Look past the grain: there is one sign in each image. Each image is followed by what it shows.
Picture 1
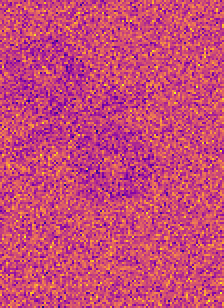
percent sign
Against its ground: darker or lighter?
darker
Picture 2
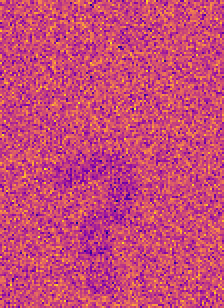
question mark
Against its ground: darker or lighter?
darker
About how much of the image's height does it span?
half
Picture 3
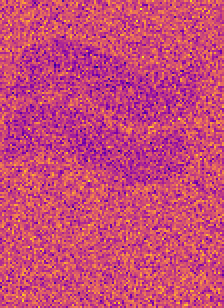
approximately sign
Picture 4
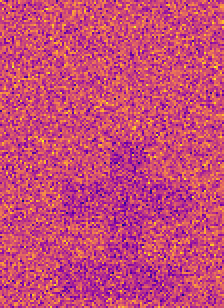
plus-minus sign
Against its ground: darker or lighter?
darker
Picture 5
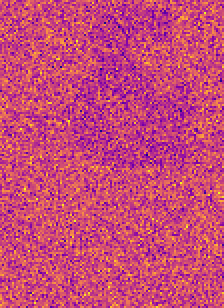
ampersand
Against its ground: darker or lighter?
darker
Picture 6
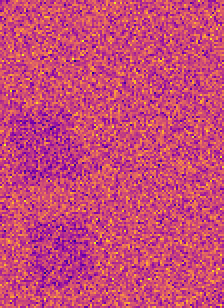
colon
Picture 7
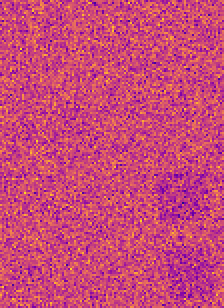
colon
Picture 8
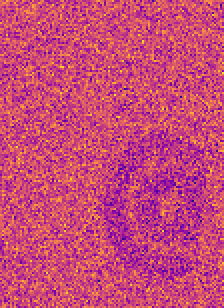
at sign
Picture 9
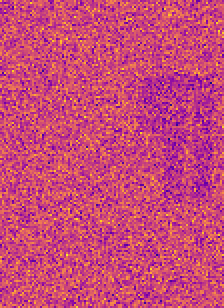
pilcrow
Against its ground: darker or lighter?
darker
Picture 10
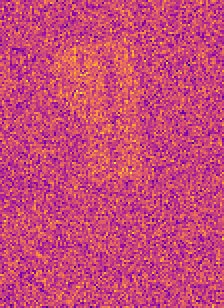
pilcrow
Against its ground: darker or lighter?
lighter
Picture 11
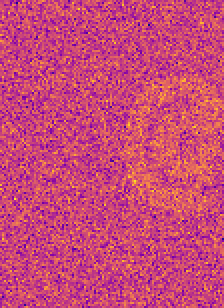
at sign
